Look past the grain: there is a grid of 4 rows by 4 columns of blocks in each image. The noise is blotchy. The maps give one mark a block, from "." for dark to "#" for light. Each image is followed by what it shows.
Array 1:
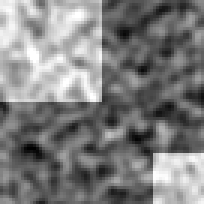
# # . .
# # . .
. . . .
. . . #
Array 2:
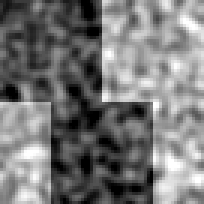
. . # #
. . # #
# . . #
# . . #
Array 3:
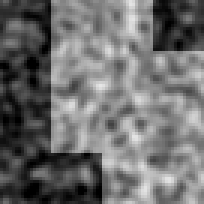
. # # .
. # # #
. # # #
. . # #
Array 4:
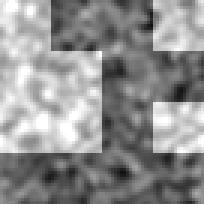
# . . #
# # . .
# # . #
. . . .
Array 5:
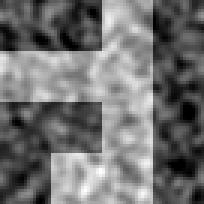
. . # .
# # # .
. . # .
. # # .
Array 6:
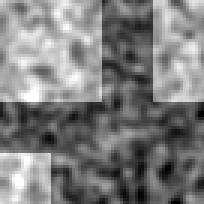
# # . #
# # . #
. . . .
# . . .
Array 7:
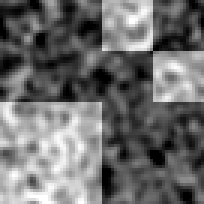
. . # .
. . . #
# # . .
# # . .
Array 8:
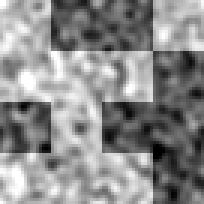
# . . #
# # # .
. # . .
# # # .
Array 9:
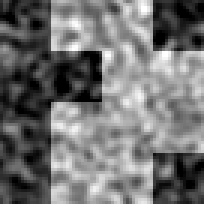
. # # .
. . # #
. # # #
. # # .
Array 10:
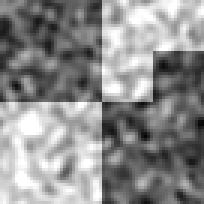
. . # #
. . # .
# # . .
# # . .
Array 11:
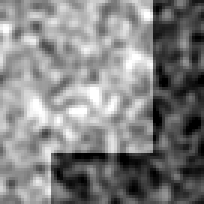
# # # .
# # # .
# # # .
# . . .
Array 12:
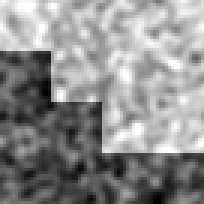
# # # #
. # # #
. . # #
. . . .
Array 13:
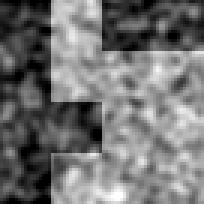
. # . .
. # # #
. . # #
. # # #
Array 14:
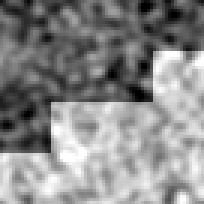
. . . .
. . . #
. # # #
# # # #
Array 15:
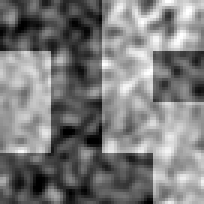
. . # #
# . # .
# . # #
. . . #
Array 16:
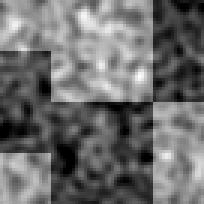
# # # .
. # # .
. . . #
# . . #
